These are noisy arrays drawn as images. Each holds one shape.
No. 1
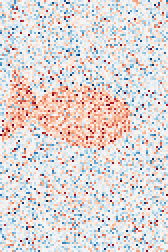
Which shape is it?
fish
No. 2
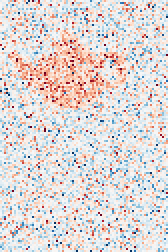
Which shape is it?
teapot
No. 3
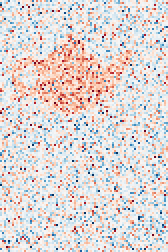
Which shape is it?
teapot
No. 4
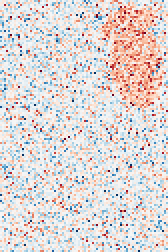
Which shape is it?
footprint
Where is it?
top right
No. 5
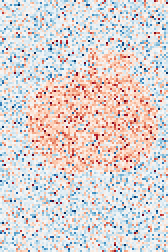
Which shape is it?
apple
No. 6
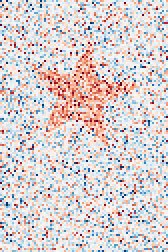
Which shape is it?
star
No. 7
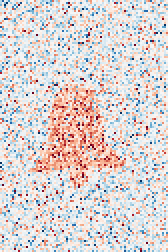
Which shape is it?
bell
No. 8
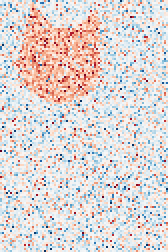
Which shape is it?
cat's head
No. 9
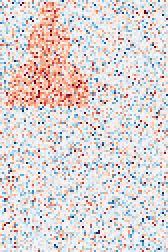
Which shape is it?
chess pawn
